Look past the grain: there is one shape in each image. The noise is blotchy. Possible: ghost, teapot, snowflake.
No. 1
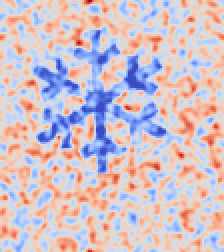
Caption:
blue snowflake
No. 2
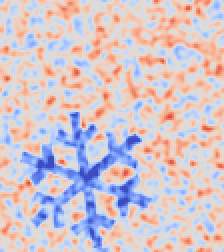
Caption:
blue snowflake
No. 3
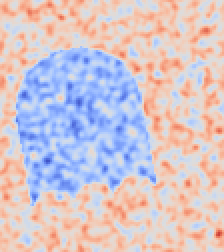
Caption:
blue ghost
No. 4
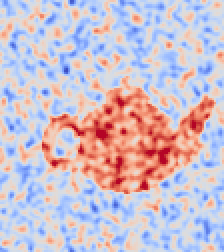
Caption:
red teapot
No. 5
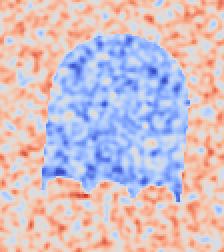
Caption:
blue ghost
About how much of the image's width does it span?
two thirds
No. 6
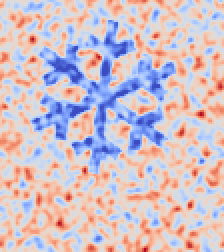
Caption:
blue snowflake
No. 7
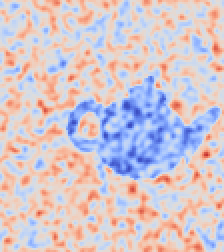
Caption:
blue teapot
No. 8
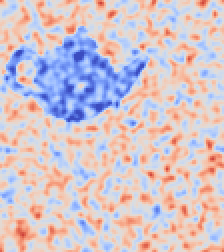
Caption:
blue teapot
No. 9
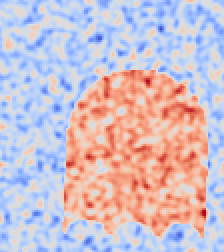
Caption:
red ghost
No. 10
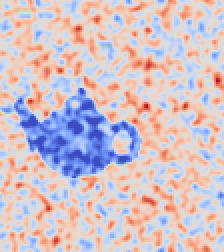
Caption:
blue teapot
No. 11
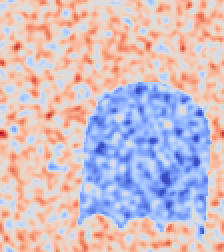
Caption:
blue ghost
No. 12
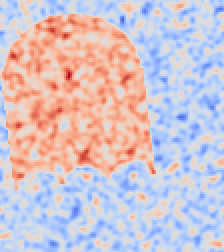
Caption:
red ghost
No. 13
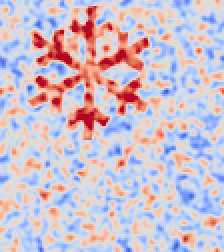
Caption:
red snowflake
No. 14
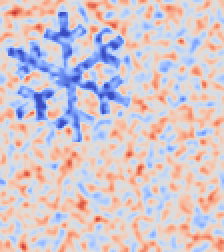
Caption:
blue snowflake
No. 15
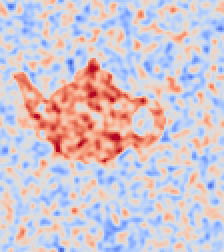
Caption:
red teapot
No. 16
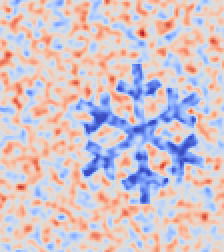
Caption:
blue snowflake
